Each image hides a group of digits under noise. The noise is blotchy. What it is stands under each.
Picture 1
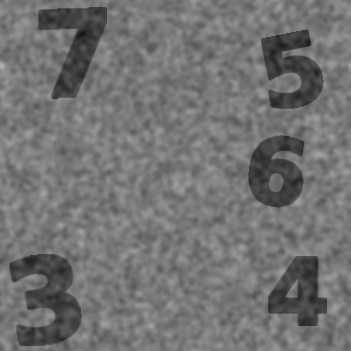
top left: 7; top right: 5; middle right: 6; bottom left: 3; bottom right: 4
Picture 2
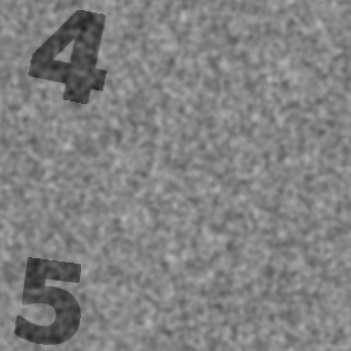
top left: 4; bottom left: 5
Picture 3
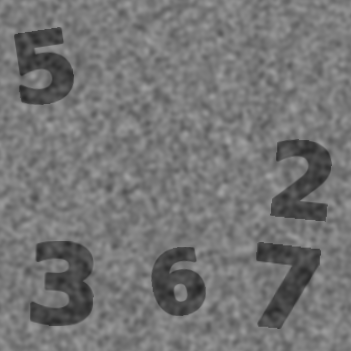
top left: 5; middle right: 2; bottom left: 3; bottom middle: 6; bottom right: 7
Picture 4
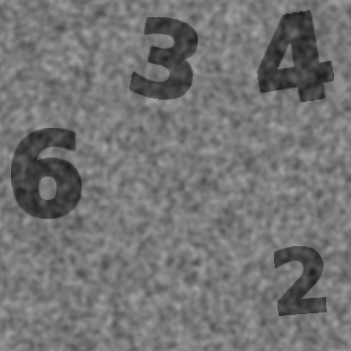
top middle: 3; top right: 4; middle left: 6; bottom right: 2
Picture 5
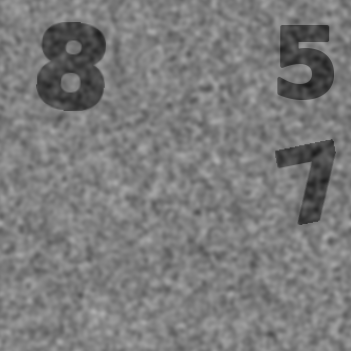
top left: 8; top right: 5; middle right: 7
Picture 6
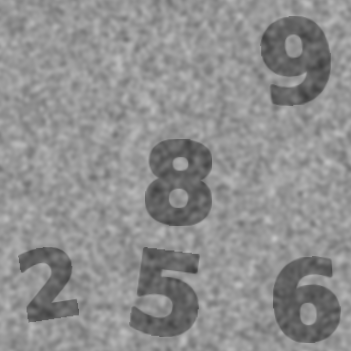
top right: 9; centre: 8; bottom left: 2; bottom middle: 5; bottom right: 6
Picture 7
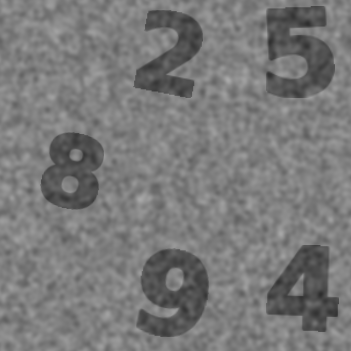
top middle: 2; top right: 5; middle left: 8; bottom middle: 9; bottom right: 4
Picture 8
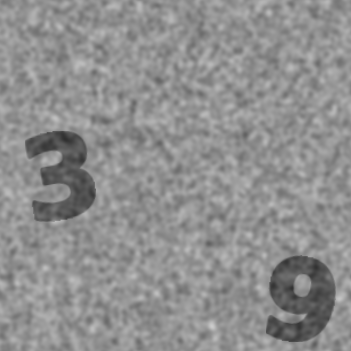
middle left: 3; bottom right: 9
